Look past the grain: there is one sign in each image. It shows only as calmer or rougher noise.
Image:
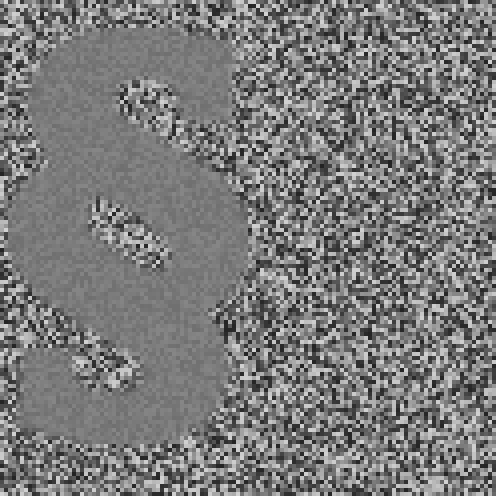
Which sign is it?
section sign
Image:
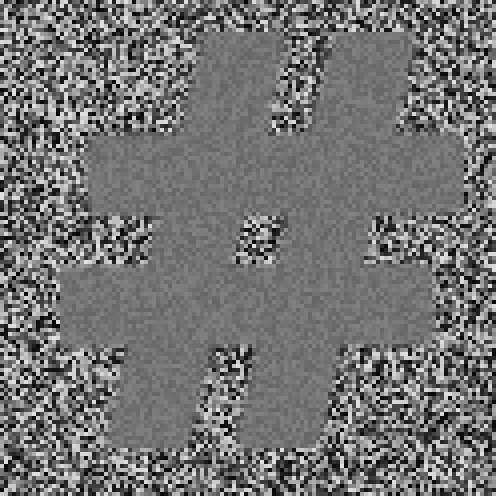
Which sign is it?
hash sign
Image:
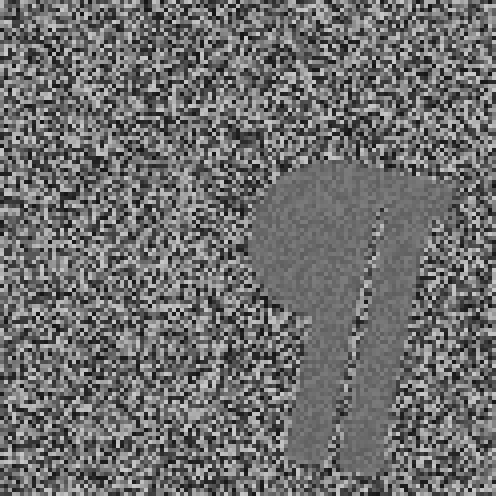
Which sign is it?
pilcrow
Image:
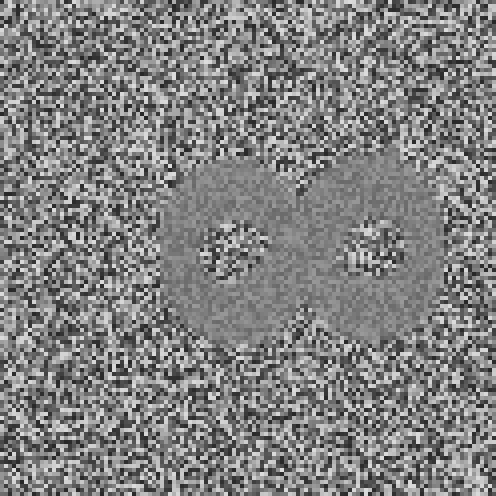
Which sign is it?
infinity sign
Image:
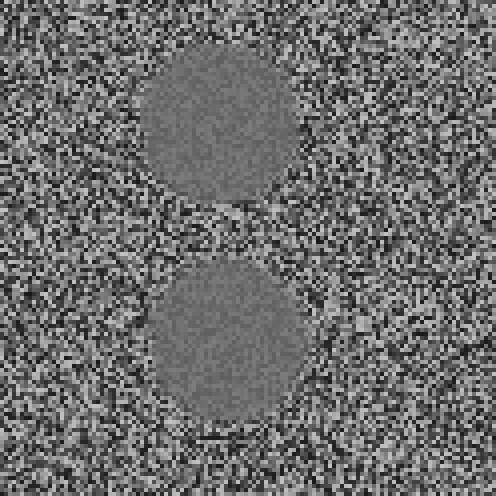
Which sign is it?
colon
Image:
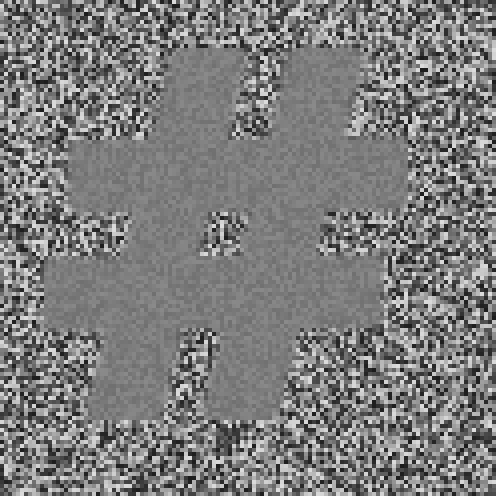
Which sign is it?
hash sign
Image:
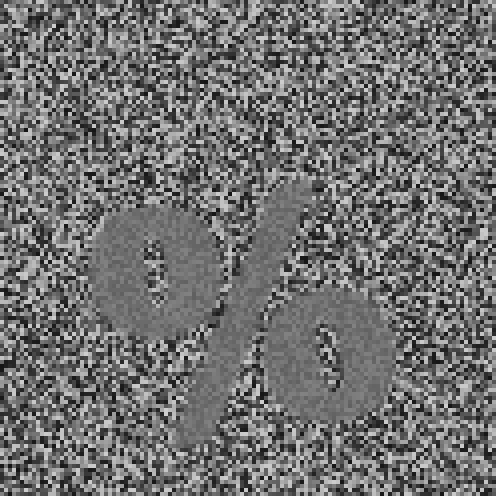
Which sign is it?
percent sign
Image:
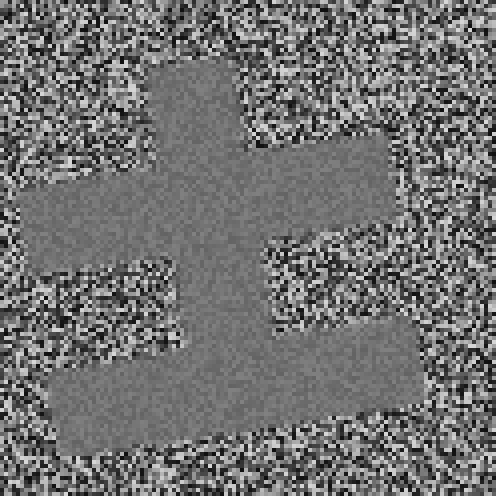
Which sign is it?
plus-minus sign
